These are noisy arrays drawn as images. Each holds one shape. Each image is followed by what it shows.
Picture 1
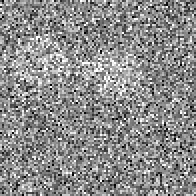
dumbbell
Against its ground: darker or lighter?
lighter
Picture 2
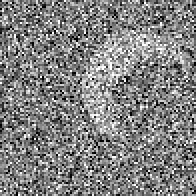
crescent
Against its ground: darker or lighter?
lighter
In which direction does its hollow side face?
down and right
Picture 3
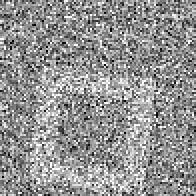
square frame
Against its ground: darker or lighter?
lighter
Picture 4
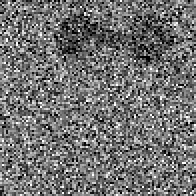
dumbbell
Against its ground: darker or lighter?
darker
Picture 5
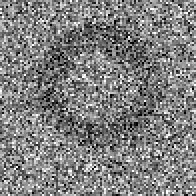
ring
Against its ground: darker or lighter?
darker
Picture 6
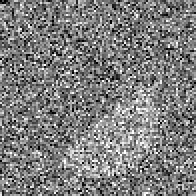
half disc
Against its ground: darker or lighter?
lighter
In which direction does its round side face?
down and right
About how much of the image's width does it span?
half
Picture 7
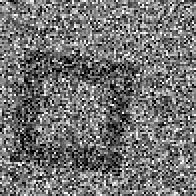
square frame
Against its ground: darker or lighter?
darker
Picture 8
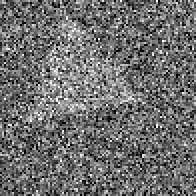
triangle
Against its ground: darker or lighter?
lighter
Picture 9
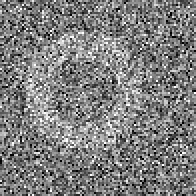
ring
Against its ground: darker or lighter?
lighter
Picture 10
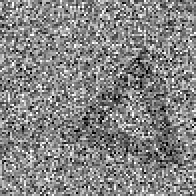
triangle frame
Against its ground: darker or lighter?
darker
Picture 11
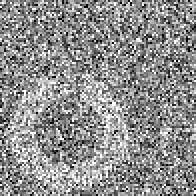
ring
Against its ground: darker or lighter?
lighter
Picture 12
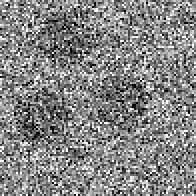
three dots
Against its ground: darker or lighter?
darker
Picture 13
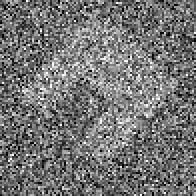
square with a notch
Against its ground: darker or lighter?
lighter
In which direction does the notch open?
down and left
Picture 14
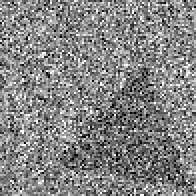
triangle
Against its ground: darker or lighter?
darker
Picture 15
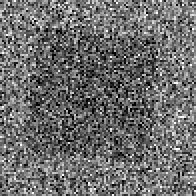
square
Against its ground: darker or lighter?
darker
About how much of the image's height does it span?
two thirds
